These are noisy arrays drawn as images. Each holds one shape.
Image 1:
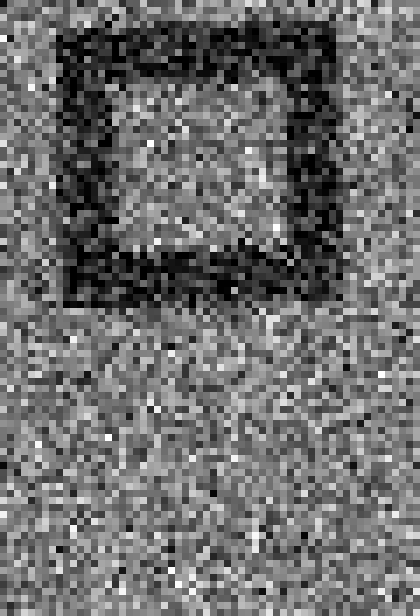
dark square frame
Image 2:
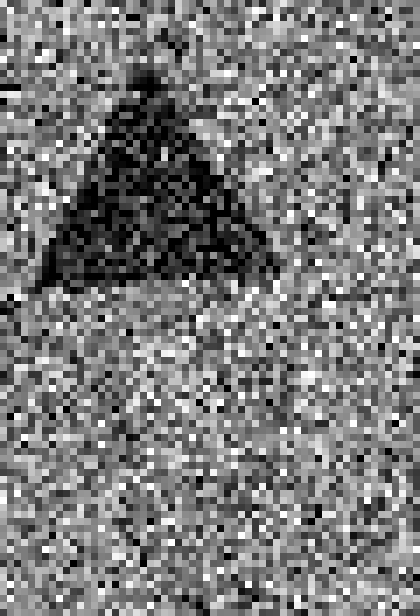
dark triangle
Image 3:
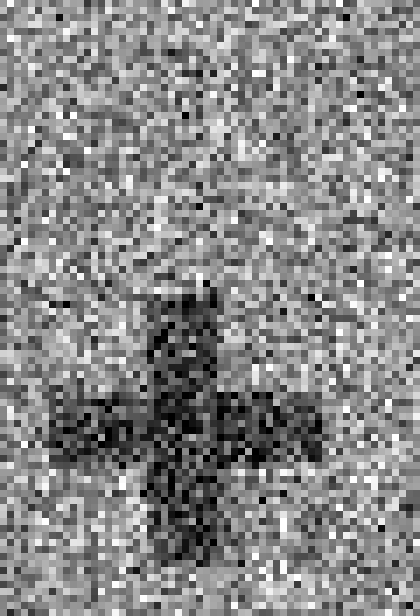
dark cross
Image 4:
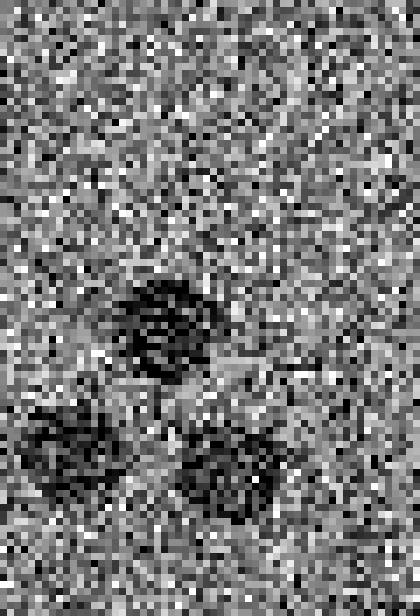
dark three dots
